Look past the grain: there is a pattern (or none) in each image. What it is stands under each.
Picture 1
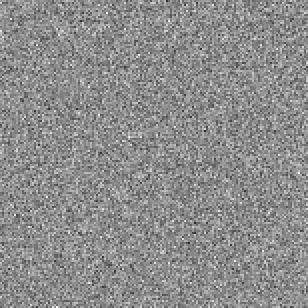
only noise
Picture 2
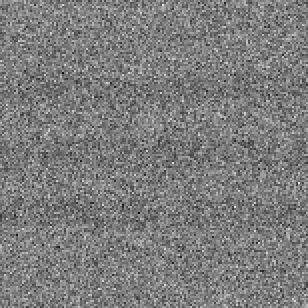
bands of rows
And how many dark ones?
3
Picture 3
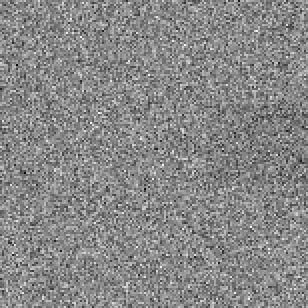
one block
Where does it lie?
middle right
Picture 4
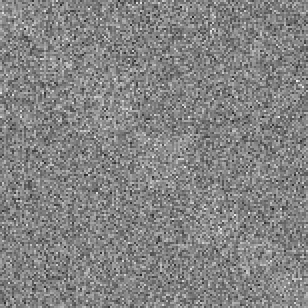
blocks along the diagonal
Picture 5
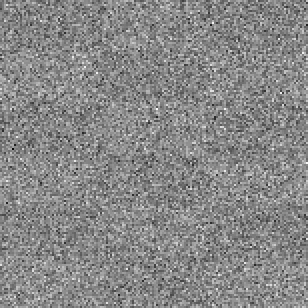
a checkerboard
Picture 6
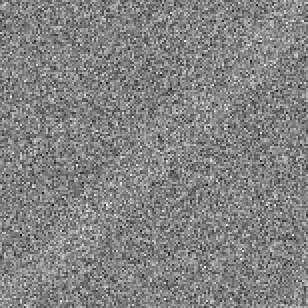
a diagonal band
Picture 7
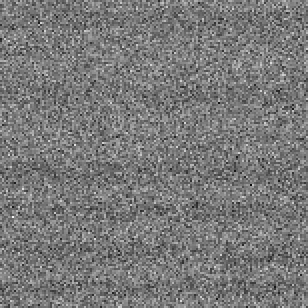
bands of rows
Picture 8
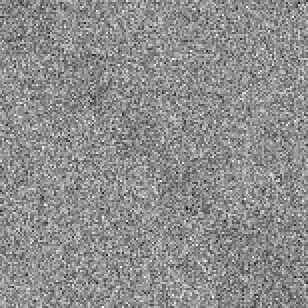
blocks along the diagonal
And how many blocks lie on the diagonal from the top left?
5
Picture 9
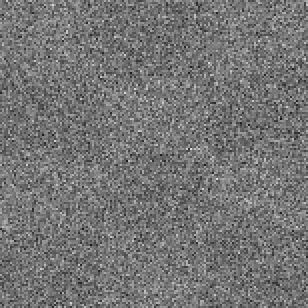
a checkerboard
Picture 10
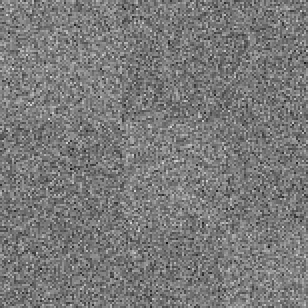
blocks along the diagonal
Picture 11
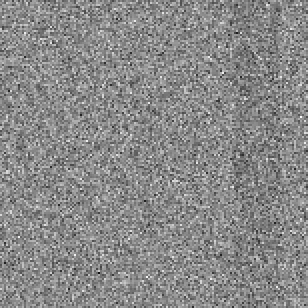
one band of columns
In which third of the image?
right
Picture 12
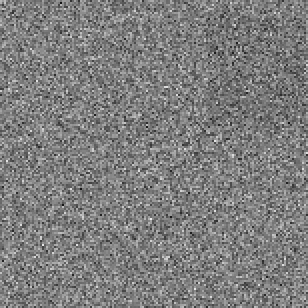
one block
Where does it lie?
top right
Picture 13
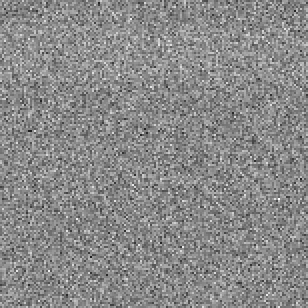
one band of rows
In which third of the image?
top
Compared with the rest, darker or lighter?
lighter
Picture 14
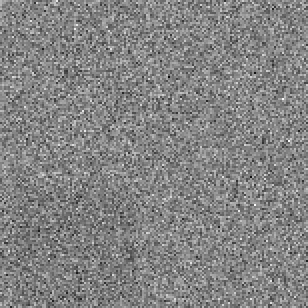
one block
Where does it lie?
bottom left
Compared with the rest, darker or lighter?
darker
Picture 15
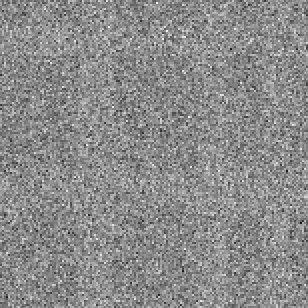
bands of rows crossing bands of columns
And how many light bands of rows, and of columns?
2 and 3
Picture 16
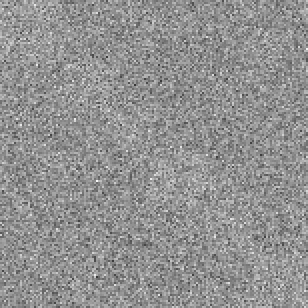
blocks along the diagonal
